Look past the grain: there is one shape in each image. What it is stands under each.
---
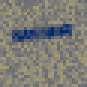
bar
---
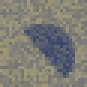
half disc
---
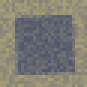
square
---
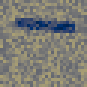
bar
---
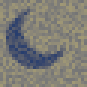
crescent
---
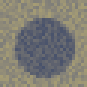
disc
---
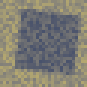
square
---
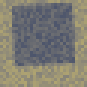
square
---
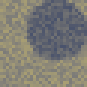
disc
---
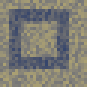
square frame
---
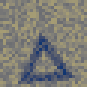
triangle frame
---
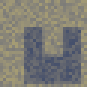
square with a notch
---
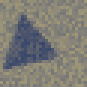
triangle
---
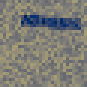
bar
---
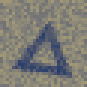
triangle frame
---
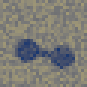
dumbbell
